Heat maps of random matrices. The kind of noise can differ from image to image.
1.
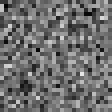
independent entries
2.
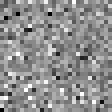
heavy tails
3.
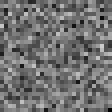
independent entries
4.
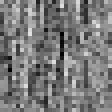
streaked along the columns
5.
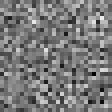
low rank plus noise
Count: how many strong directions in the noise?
one
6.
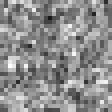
blotchy
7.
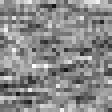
streaked along the rows
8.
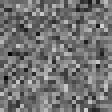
independent entries
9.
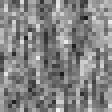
streaked along the columns
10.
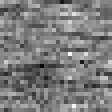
streaked along the rows
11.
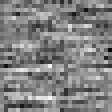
streaked along the rows
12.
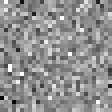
heavy tails
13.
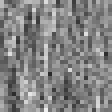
streaked along the columns
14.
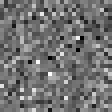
heavy tails
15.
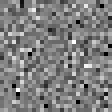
heavy tails
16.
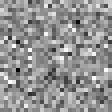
independent entries
